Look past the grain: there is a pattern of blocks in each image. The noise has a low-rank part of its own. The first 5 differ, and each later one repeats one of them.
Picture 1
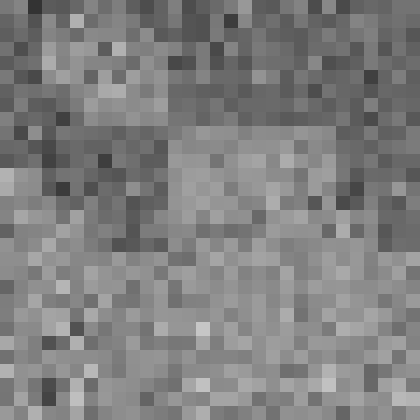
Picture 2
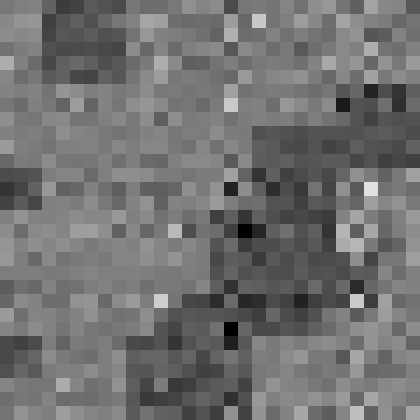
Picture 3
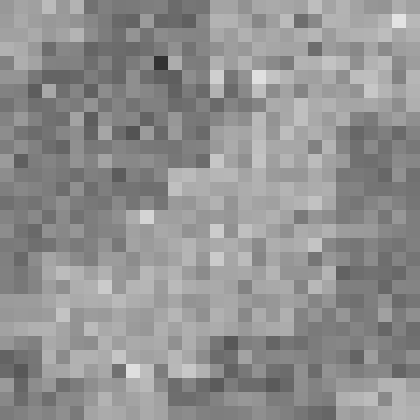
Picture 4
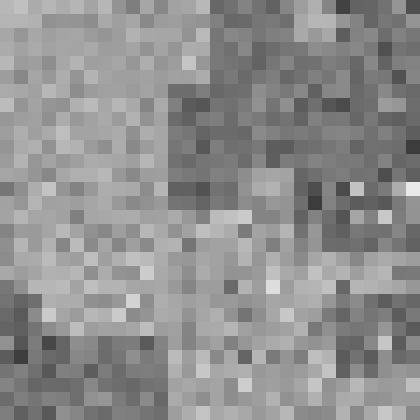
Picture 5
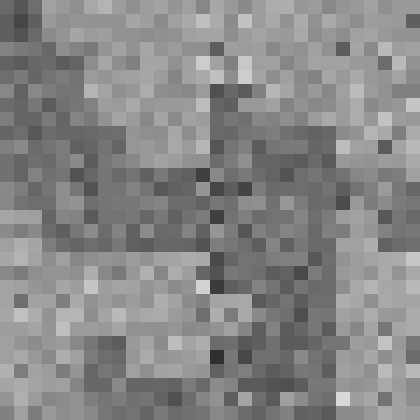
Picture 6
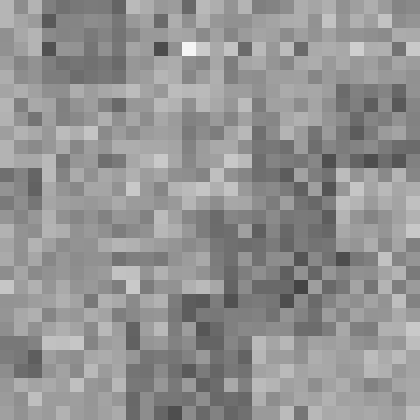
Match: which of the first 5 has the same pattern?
2
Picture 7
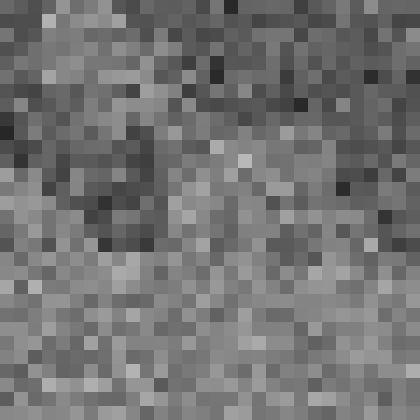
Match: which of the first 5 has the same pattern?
1
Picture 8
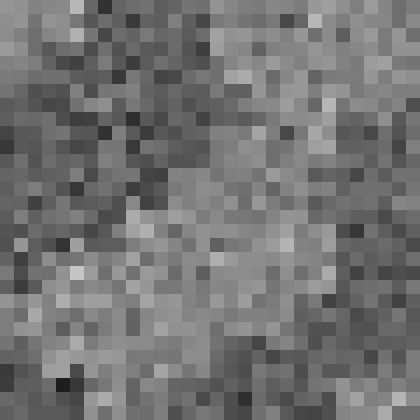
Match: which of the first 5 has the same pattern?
3
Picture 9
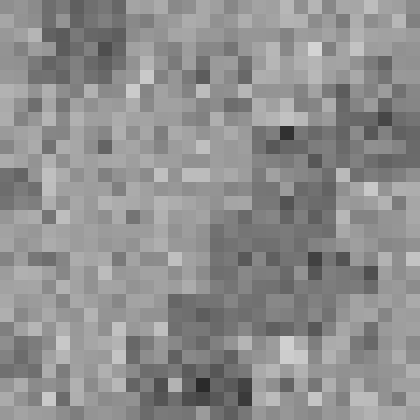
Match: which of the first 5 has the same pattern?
2
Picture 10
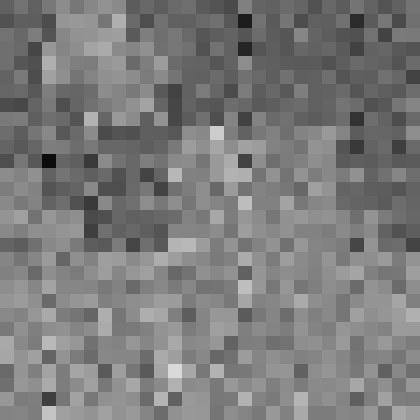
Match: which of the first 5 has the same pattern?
1
